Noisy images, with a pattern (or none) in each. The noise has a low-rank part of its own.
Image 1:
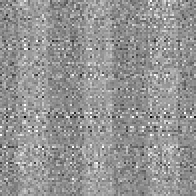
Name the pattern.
vertical stripes
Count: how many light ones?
3
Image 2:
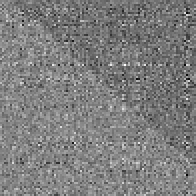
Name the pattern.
a sharp edge
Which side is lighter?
bottom left
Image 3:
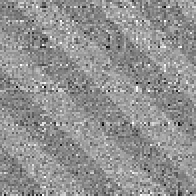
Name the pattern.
diagonal stripes
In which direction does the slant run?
top left to bottom right
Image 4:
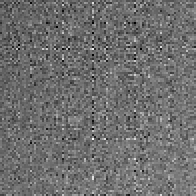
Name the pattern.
a smooth slope
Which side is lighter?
bottom right
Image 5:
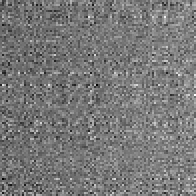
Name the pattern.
a smooth slope
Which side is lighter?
right
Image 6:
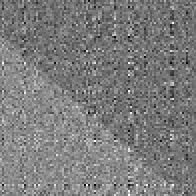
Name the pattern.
a sharp edge
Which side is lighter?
bottom left
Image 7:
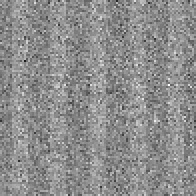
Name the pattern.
vertical stripes
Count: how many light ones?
5
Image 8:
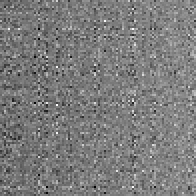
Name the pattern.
a smooth slope
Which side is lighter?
right
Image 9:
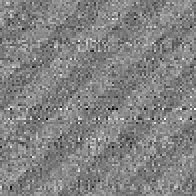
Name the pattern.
diagonal stripes
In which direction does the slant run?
bottom left to top right
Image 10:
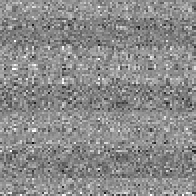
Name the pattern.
horizontal stripes
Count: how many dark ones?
3
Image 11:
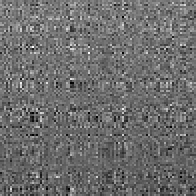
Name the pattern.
a smooth slope
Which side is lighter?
top
